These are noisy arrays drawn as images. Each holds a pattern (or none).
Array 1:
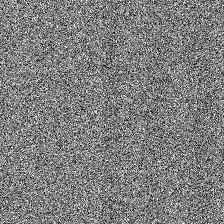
bands of columns
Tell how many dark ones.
3
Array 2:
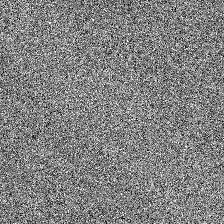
a diagonal band
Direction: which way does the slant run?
top left to bottom right
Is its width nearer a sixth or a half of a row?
a half
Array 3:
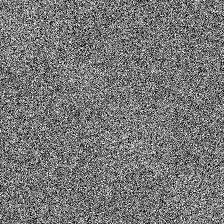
blocks along the diagonal
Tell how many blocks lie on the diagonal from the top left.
4
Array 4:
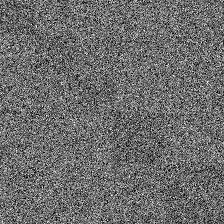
blocks along the diagonal
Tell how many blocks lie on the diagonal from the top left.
5
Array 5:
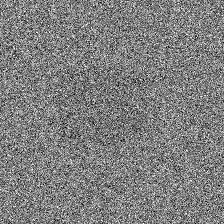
one block
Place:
centre
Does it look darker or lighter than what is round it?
darker
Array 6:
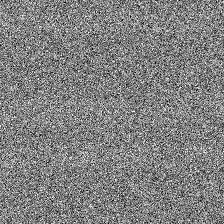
bands of rows
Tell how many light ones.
3
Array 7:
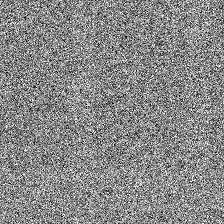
bands of rows crossing bands of columns
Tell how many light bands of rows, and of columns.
1 and 2
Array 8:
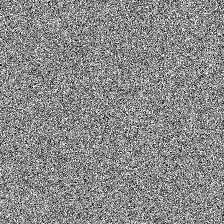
only noise
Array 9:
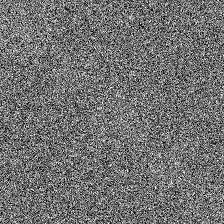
blocks along the diagonal
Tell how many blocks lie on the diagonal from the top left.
5
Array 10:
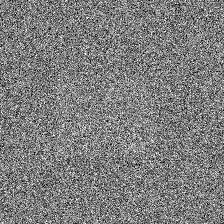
one block
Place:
centre
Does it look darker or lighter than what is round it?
lighter
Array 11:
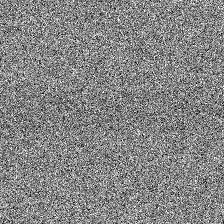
one band of rows
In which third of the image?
middle
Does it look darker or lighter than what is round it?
darker
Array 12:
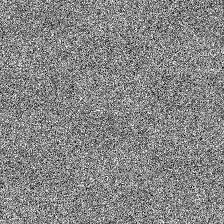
a checkerboard
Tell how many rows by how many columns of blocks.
6 by 3
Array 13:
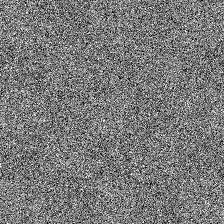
a checkerboard
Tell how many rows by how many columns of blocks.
5 by 5
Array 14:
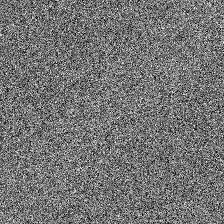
a diagonal band
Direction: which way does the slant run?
bottom left to top right
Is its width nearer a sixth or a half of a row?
a half
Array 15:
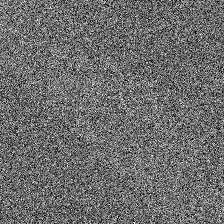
a diagonal band
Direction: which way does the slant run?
top left to bottom right
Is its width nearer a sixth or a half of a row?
a half
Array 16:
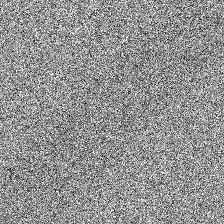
a diagonal band
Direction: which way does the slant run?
bottom left to top right
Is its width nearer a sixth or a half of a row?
a half
